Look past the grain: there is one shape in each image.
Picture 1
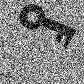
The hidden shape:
key
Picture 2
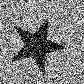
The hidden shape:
star
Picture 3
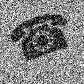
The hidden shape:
telephone
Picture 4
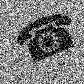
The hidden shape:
telephone
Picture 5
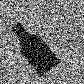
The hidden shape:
bottle
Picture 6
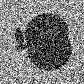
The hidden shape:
apple
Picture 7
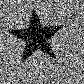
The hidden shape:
star
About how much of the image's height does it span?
two thirds
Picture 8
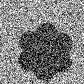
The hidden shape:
flower
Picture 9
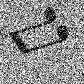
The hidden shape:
pair of musical notes
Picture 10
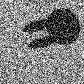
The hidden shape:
rabbit's head
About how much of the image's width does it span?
two thirds
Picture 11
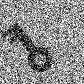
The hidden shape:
key
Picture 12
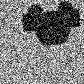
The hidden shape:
car
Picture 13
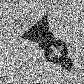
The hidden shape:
chess bishop
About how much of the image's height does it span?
two thirds
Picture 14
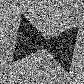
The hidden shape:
bow tie
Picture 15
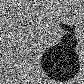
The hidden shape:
pear
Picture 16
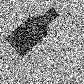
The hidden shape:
bottle
